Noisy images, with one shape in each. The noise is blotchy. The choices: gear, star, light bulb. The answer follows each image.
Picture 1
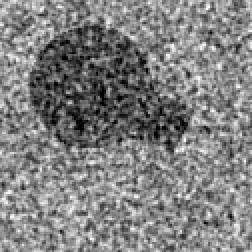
light bulb
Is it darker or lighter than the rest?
darker
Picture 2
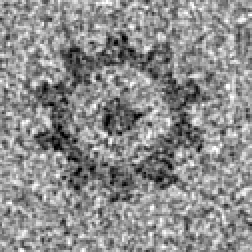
gear
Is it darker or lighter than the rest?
darker
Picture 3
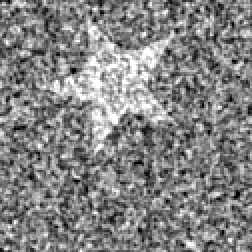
star
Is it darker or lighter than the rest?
lighter
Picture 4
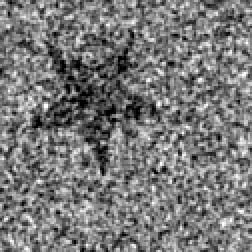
star
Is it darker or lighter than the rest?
darker
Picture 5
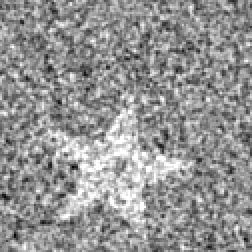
star
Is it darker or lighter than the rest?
lighter
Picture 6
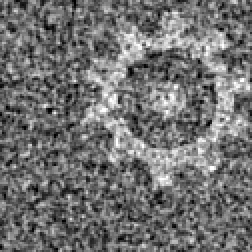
gear
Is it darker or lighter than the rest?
lighter
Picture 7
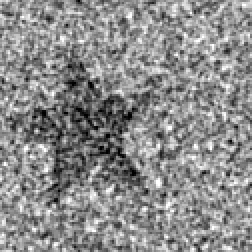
star
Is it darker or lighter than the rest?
darker
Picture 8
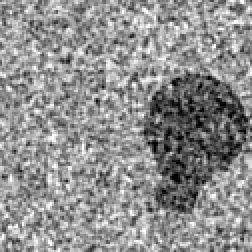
light bulb
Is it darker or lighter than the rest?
darker
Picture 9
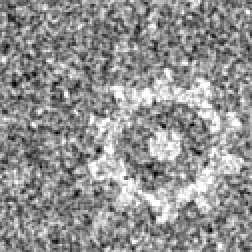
gear
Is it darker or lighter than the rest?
lighter
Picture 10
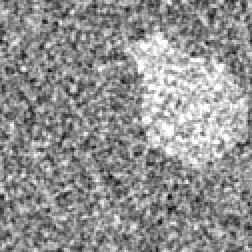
light bulb
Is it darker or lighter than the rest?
lighter
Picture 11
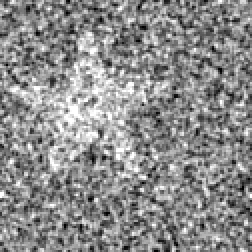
star
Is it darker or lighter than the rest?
lighter
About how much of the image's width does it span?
two thirds
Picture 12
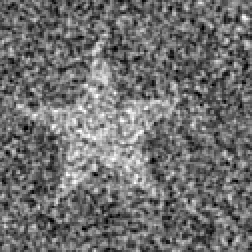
star
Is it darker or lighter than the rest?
lighter
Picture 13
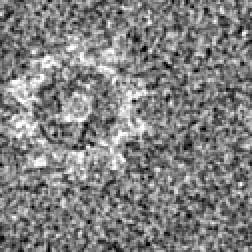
gear
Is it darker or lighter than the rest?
lighter
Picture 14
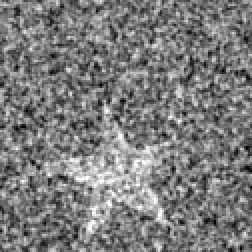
star
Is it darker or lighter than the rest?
lighter
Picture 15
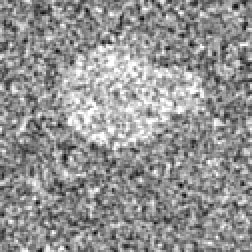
light bulb
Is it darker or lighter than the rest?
lighter
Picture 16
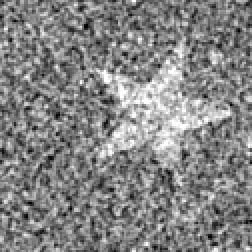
star
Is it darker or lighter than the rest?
lighter
